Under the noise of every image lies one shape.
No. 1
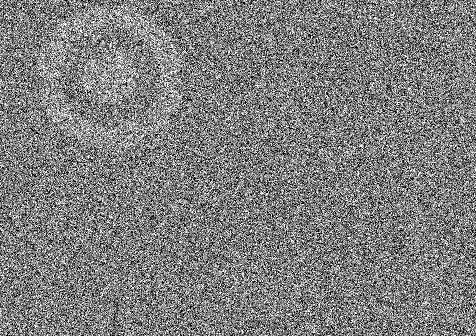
light bullseye, top left
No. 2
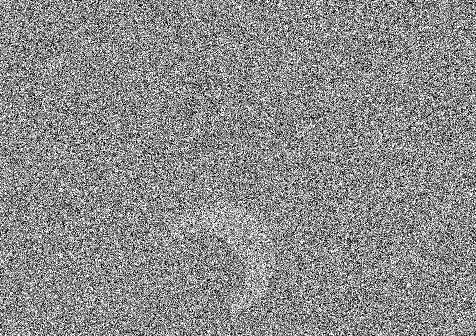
light crescent, bottom middle
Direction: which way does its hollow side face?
down and left
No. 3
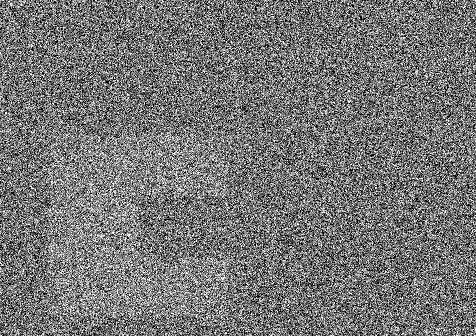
light square with a notch
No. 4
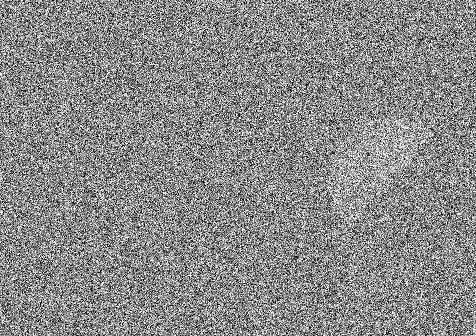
light half disc, middle right
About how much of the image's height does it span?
a third
